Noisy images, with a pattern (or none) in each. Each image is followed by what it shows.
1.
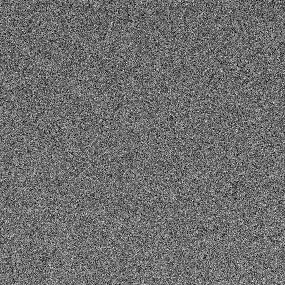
a smooth slope
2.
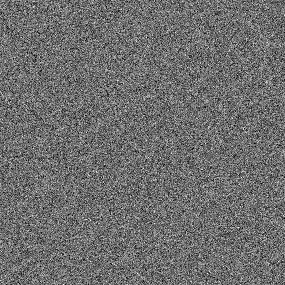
only noise
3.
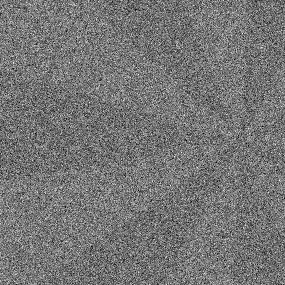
spokes from one point
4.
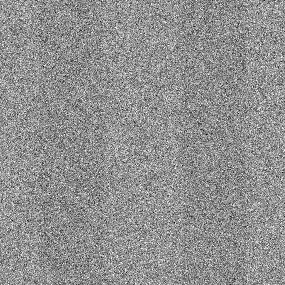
vertical stripes
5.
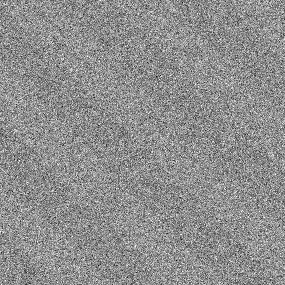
diagonal stripes
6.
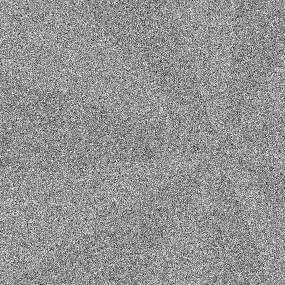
spokes from one point
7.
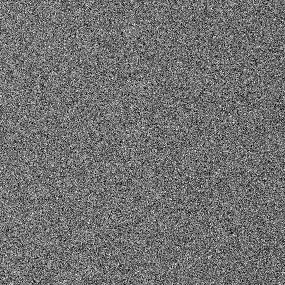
a smooth slope
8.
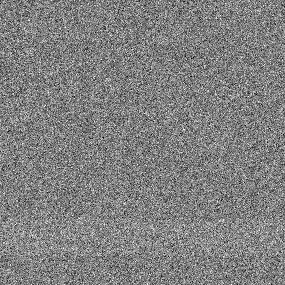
one horizontal stripe
